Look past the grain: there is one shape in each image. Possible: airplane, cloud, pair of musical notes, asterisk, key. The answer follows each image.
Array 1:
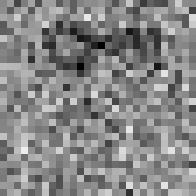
key
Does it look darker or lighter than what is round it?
darker
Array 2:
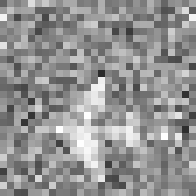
airplane
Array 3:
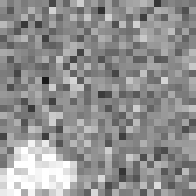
cloud
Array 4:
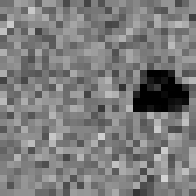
cloud
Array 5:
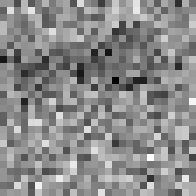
key
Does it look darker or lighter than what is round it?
darker
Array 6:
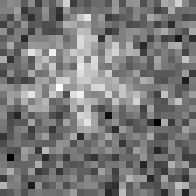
asterisk
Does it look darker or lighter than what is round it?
lighter
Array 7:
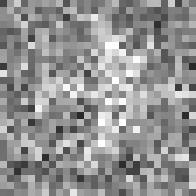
airplane
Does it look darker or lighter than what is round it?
lighter
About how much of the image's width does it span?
nearly all
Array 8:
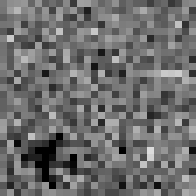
airplane
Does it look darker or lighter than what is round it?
darker
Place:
bottom left
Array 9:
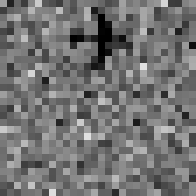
airplane
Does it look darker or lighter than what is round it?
darker
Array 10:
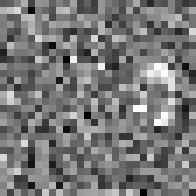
pair of musical notes
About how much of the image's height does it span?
a third
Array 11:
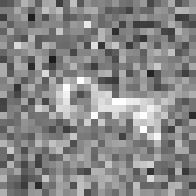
key
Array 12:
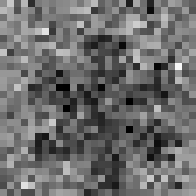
asterisk
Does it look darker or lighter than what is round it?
darker
